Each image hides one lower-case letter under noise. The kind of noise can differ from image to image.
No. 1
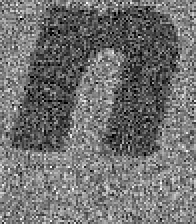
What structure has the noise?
low rank plus noise
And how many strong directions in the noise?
five to eight
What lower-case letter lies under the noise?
n
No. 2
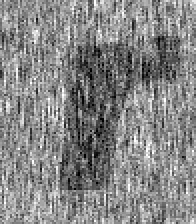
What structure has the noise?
streaked along the columns
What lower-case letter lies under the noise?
r
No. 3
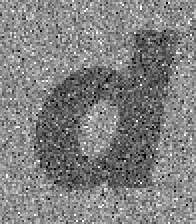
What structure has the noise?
heavy tails
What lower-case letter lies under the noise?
d
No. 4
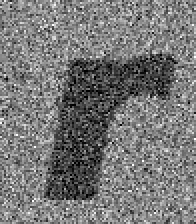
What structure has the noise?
independent entries
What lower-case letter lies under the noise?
r
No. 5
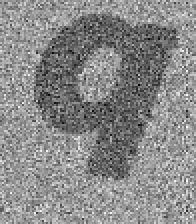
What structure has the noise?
low rank plus noise
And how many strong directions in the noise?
two
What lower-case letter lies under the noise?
q
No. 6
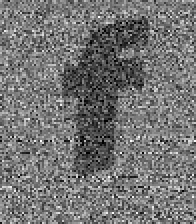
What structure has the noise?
rows of uneven size
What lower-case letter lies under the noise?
f
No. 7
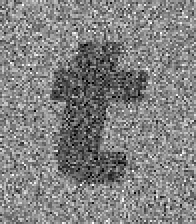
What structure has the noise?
low rank plus noise
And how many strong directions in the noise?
two
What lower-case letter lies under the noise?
t
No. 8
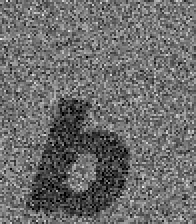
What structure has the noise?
independent entries
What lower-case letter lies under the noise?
b
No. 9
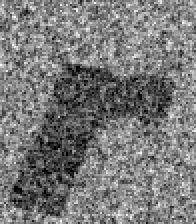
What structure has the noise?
blotchy
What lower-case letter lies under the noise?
r
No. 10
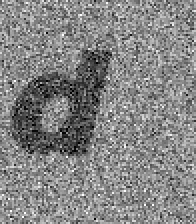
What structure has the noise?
independent entries
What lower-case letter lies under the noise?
d
